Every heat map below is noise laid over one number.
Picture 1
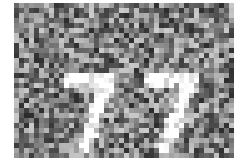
77
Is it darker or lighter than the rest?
lighter
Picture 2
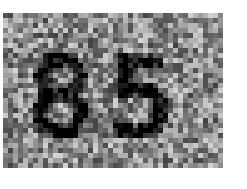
85
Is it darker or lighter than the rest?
darker
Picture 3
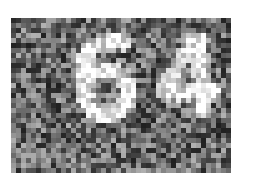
64
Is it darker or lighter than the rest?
lighter
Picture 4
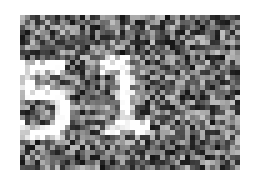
51
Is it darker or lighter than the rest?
lighter
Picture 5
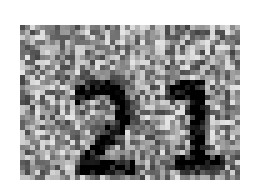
21
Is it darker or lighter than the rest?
darker
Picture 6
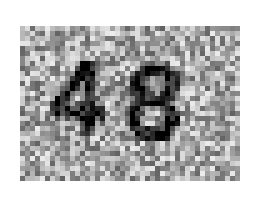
48
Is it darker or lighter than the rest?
darker
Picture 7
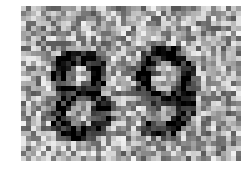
89
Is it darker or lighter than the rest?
darker
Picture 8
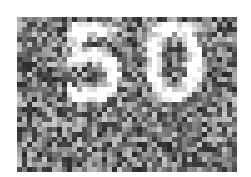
50
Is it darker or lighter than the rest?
lighter
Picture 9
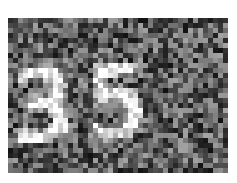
35
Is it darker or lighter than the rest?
lighter
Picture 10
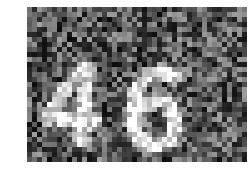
46
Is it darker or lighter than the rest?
lighter
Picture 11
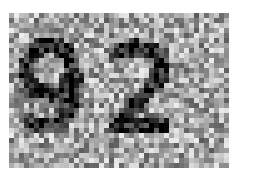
92
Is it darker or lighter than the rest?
darker
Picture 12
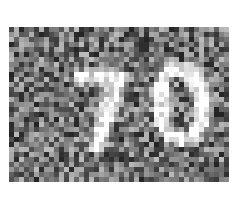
70
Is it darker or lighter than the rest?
lighter
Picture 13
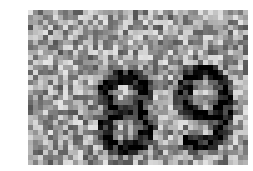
89
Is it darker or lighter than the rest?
darker
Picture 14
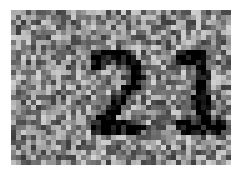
21
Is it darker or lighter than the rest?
darker
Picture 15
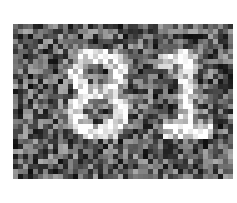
81
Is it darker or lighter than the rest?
lighter
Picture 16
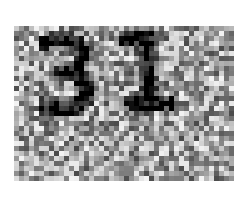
31
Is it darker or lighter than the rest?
darker
